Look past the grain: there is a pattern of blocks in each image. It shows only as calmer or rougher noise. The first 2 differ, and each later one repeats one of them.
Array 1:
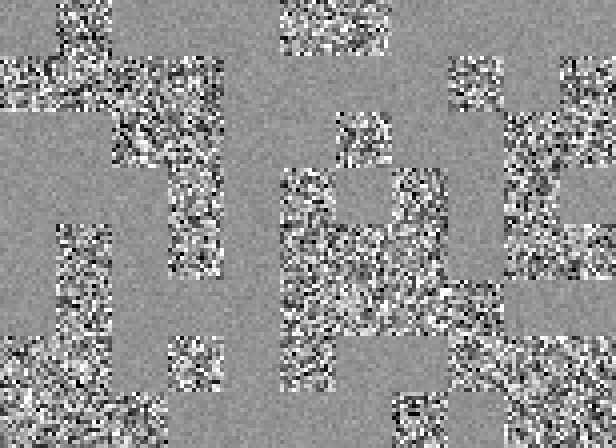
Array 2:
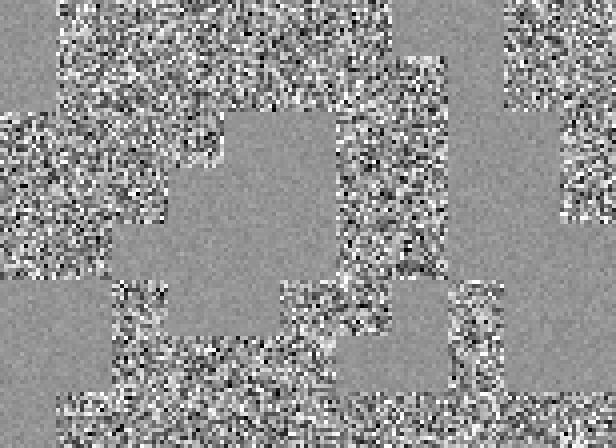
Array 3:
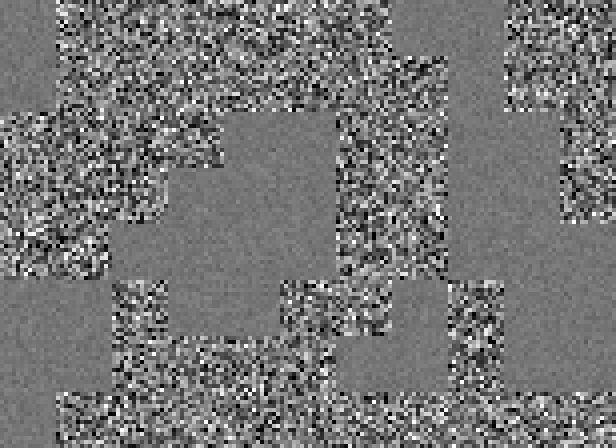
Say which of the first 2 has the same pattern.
2
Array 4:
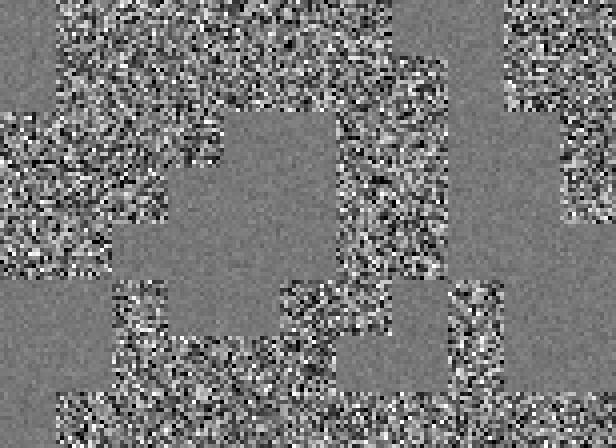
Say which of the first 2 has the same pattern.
2
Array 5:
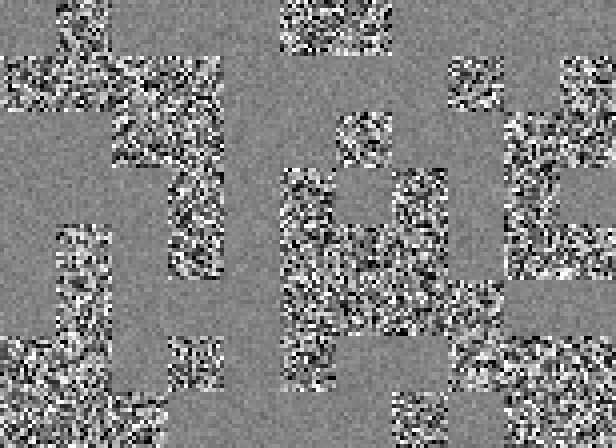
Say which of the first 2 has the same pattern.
1
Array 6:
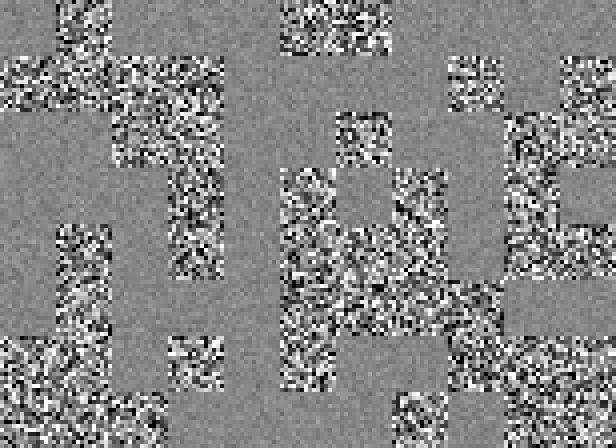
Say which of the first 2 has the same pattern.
1
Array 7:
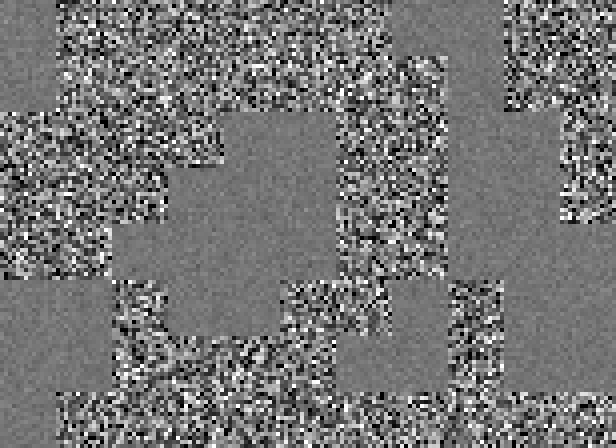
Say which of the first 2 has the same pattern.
2
